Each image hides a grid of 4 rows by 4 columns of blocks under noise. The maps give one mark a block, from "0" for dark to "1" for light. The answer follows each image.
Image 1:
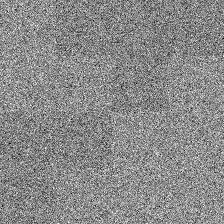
1 0 0 0
1 1 0 1
0 0 1 1
0 1 1 1
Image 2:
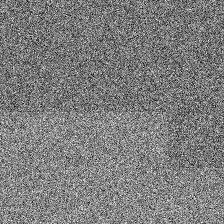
0 0 0 0
0 0 0 0
1 1 1 0
1 1 1 1
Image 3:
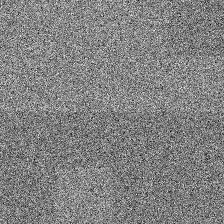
1 1 1 0
1 1 1 1
0 0 0 0
0 1 0 0
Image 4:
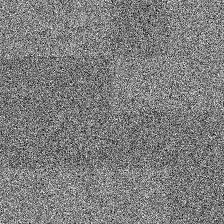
1 1 0 1
0 0 1 1
0 0 0 0
1 1 1 0
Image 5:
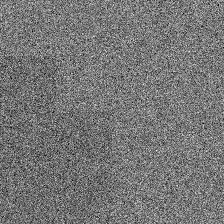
1 1 1 1
0 1 1 1
0 0 1 1
0 0 1 1
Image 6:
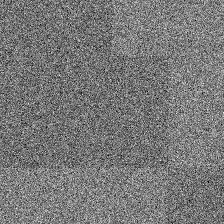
0 0 1 1
0 0 0 1
0 0 0 1
1 1 1 0
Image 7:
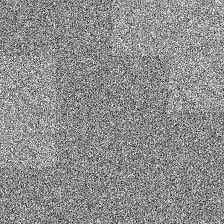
0 0 1 1
1 0 0 1
1 0 0 0
0 0 0 0
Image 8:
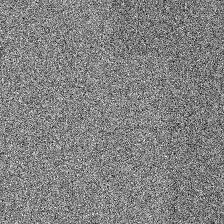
1 1 0 0
1 1 1 0
1 1 1 0
1 1 1 0
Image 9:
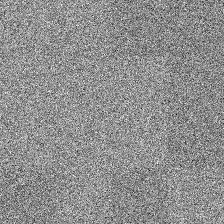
1 1 0 0
1 1 1 0
1 1 1 0
0 1 0 1
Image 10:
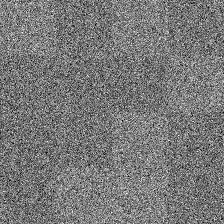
1 0 1 0
0 0 0 1
0 0 1 0
0 1 1 0
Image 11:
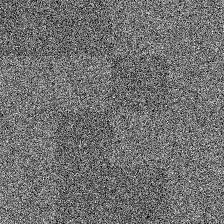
0 0 1 1
1 1 0 1
1 0 1 1
1 0 0 1
